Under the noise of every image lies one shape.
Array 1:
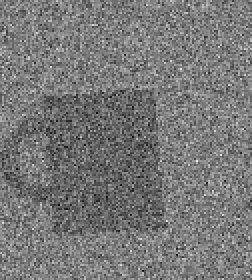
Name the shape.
cup
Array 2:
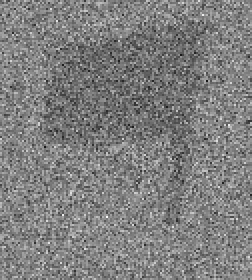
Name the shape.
flag
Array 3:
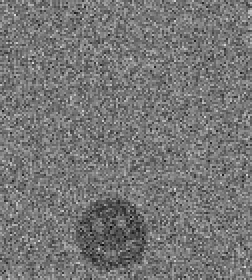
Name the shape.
smiling face
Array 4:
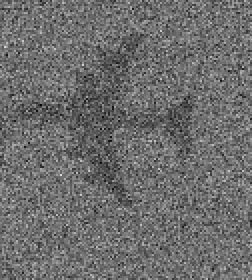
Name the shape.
airplane
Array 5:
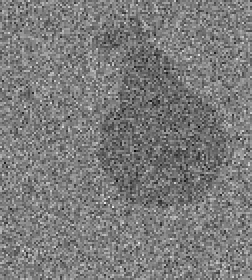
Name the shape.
pear
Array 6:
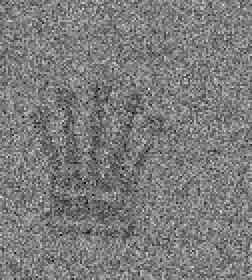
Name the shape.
chess queen
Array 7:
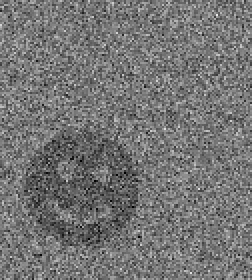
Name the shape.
smiling face
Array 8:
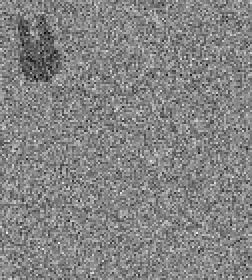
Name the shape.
rabbit's head
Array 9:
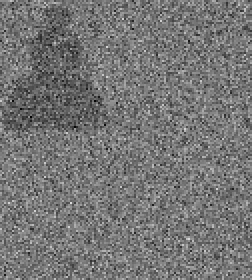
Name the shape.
chess pawn
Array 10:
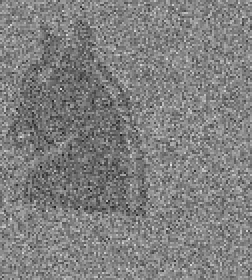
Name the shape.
chess knight
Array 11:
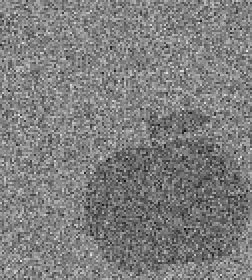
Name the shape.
apple
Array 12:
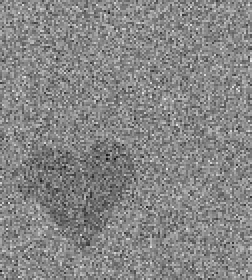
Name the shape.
heart
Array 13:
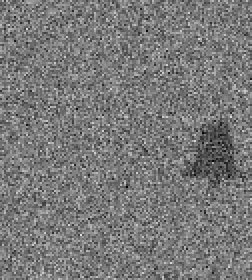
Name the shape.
bell
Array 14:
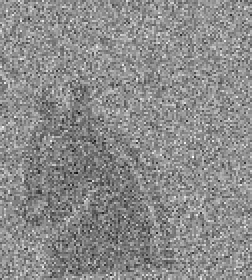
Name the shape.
chess knight
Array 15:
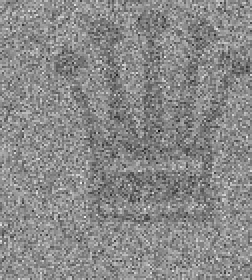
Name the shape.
chess queen
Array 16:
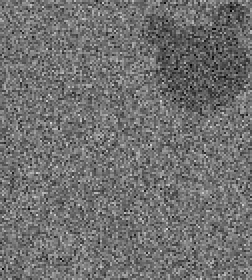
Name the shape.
bear's head
